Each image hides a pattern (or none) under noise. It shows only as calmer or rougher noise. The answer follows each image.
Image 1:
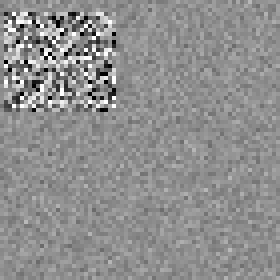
one block
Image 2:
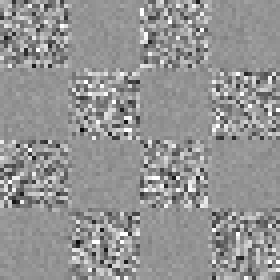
a checkerboard
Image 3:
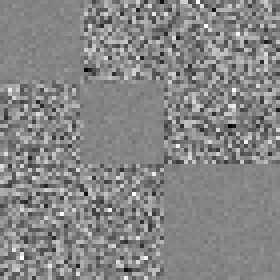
blocks along the diagonal
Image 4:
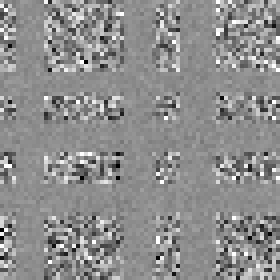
bands of rows crossing bands of columns
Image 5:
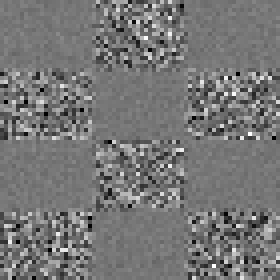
a checkerboard
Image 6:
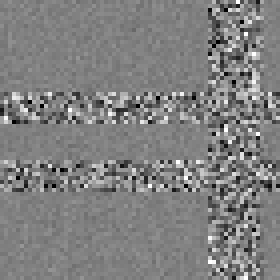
bands of rows crossing bands of columns
